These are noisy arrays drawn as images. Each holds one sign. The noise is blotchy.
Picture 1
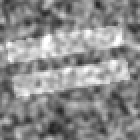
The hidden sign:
equals sign
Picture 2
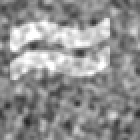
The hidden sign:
approximately sign
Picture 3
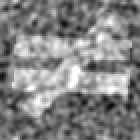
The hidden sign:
not-equal sign
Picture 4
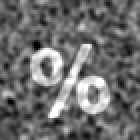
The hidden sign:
percent sign
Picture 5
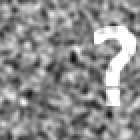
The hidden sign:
question mark
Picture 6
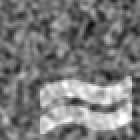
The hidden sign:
approximately sign
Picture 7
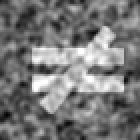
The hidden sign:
not-equal sign
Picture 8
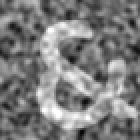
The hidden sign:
ampersand
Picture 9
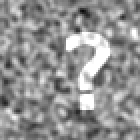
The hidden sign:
question mark
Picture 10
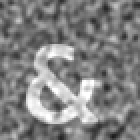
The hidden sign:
ampersand
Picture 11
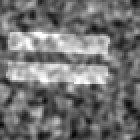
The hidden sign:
equals sign
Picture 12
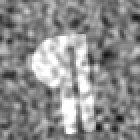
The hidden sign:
pilcrow
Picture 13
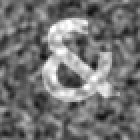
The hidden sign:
ampersand
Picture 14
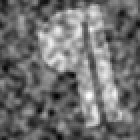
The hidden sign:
pilcrow
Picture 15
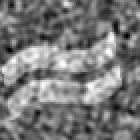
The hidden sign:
approximately sign
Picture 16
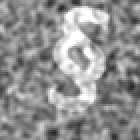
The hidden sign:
section sign
